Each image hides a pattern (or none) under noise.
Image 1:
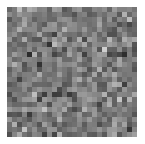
only noise
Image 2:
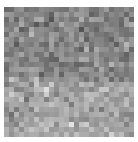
a sharp edge
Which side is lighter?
bottom
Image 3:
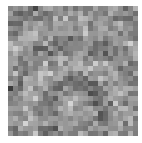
rings round one point
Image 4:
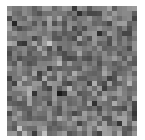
only noise
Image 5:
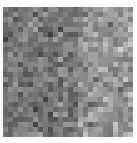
a sharp edge
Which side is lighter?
right
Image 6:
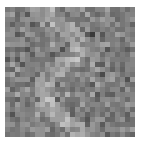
a wavy band
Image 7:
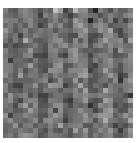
vertical stripes
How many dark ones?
5
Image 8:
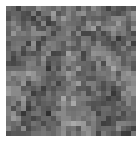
spokes from one point
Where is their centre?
top middle
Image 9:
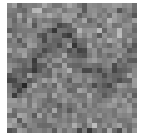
a wavy band
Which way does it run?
left to right
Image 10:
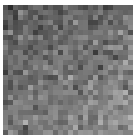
a smooth slope
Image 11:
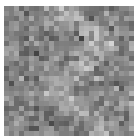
a wavy band
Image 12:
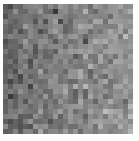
a smooth slope
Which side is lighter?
right
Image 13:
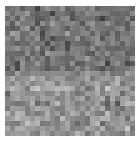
a sharp edge
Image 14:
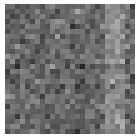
one vertical stripe
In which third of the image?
right
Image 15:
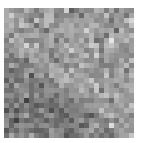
a sharp edge
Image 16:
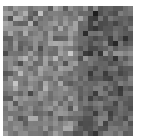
a sharp edge
